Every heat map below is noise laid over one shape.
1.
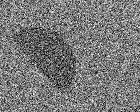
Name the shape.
half disc
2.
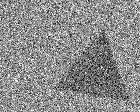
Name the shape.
triangle
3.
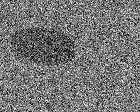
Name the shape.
ellipse
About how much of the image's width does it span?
half
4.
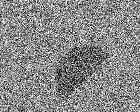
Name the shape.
half disc
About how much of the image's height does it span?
half
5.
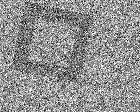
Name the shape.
square frame
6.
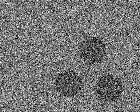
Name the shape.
three dots
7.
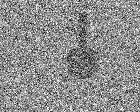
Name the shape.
lollipop
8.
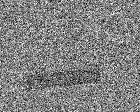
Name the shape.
bar
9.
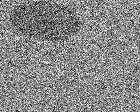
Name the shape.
ellipse
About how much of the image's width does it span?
half
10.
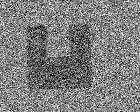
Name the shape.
square with a notch
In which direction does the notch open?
up
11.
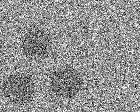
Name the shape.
three dots
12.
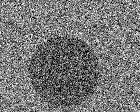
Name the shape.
disc
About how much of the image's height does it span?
two thirds
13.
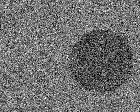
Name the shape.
disc
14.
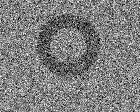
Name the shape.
ring
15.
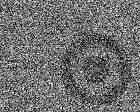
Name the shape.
bullseye
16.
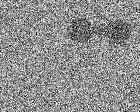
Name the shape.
dumbbell
